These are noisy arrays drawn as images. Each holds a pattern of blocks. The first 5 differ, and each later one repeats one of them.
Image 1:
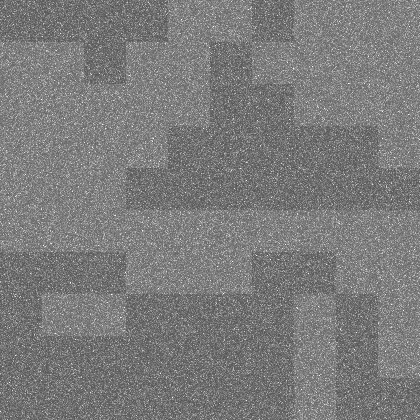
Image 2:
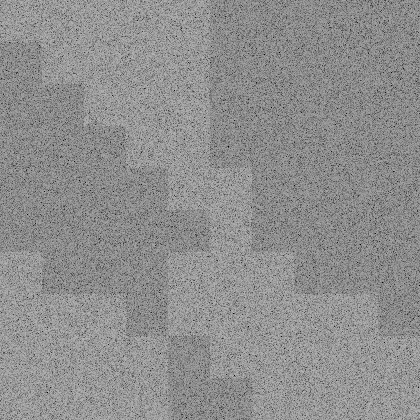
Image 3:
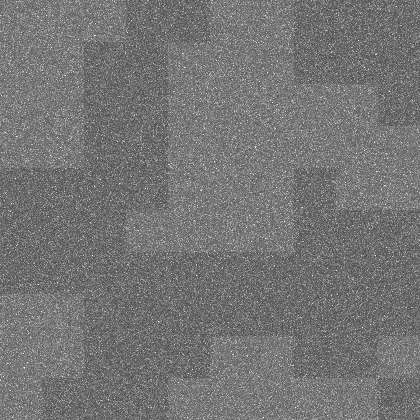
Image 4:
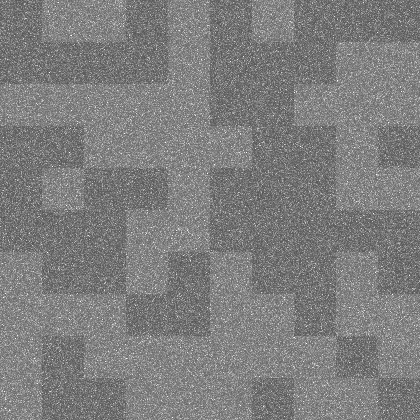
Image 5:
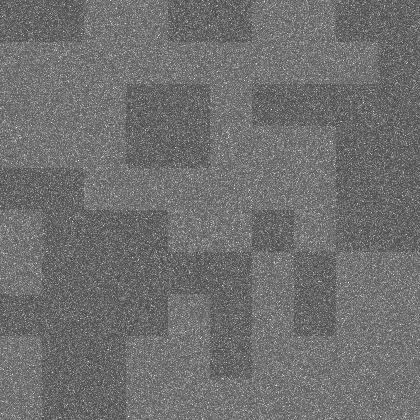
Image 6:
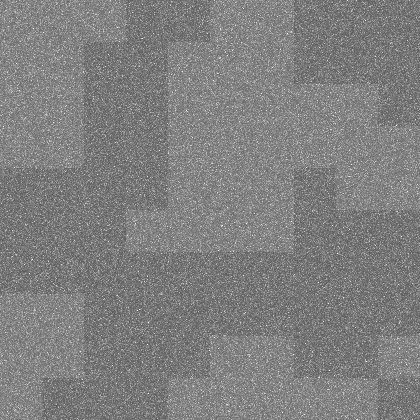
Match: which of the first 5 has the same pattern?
3
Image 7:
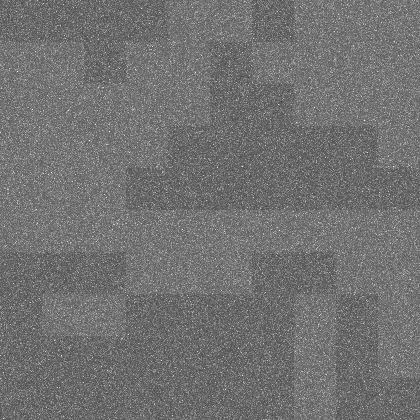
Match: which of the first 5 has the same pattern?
1
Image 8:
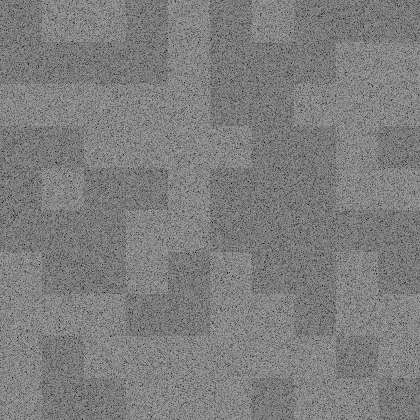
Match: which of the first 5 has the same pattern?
4
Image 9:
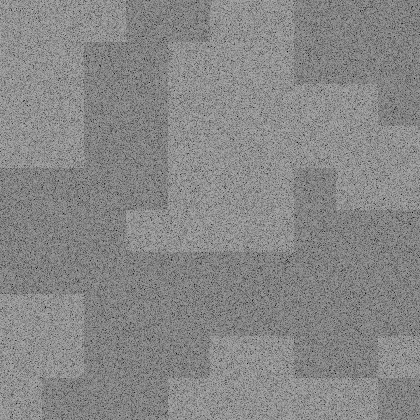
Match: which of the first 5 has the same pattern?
3
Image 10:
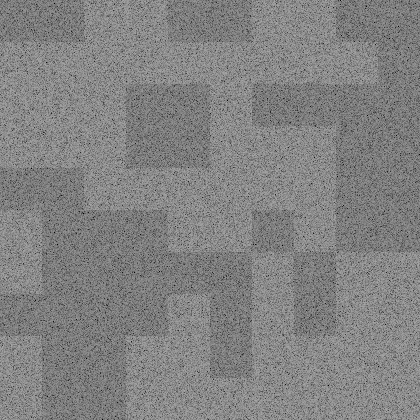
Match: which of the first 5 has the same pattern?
5
